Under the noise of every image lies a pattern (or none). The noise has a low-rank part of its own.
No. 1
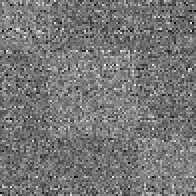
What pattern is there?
blocks along the diagonal
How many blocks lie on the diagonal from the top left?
3
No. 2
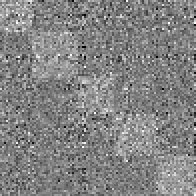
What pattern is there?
blocks along the diagonal
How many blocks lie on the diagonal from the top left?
5
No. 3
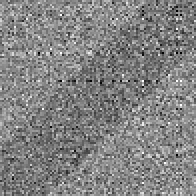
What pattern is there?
a diagonal band
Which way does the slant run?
bottom left to top right
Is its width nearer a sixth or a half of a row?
a half
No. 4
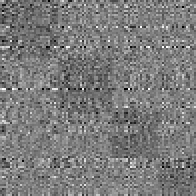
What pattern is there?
blocks along the diagonal
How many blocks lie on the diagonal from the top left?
4
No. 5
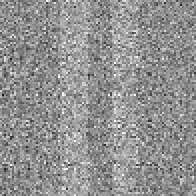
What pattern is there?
bands of columns
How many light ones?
2
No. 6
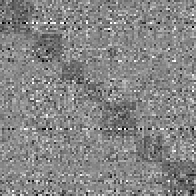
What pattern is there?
blocks along the diagonal
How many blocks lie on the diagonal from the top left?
7
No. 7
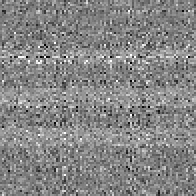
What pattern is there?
bands of rows
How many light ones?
3
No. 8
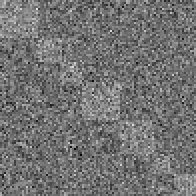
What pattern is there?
blocks along the diagonal
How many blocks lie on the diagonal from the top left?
7
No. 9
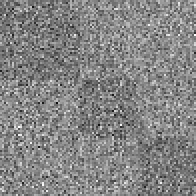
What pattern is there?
blocks along the diagonal
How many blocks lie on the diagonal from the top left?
3
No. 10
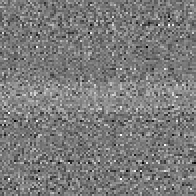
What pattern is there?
one band of rows
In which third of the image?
middle
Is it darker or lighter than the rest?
lighter
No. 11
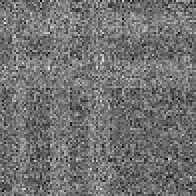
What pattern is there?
bands of rows crossing bands of columns
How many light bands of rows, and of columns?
2 and 3
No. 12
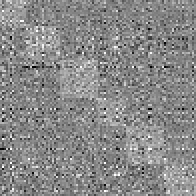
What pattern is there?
blocks along the diagonal
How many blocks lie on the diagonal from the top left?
6
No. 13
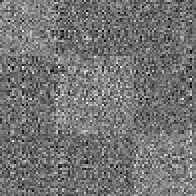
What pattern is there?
blocks along the diagonal
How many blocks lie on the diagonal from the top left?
3
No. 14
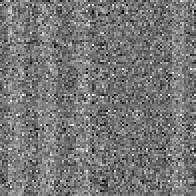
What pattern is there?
bands of columns
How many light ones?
4
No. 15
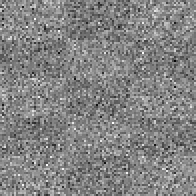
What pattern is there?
a checkerboard
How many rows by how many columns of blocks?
5 by 3
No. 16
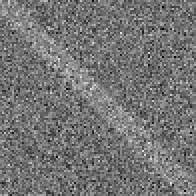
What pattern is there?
a diagonal band
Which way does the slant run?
top left to bottom right
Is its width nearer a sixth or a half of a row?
a sixth
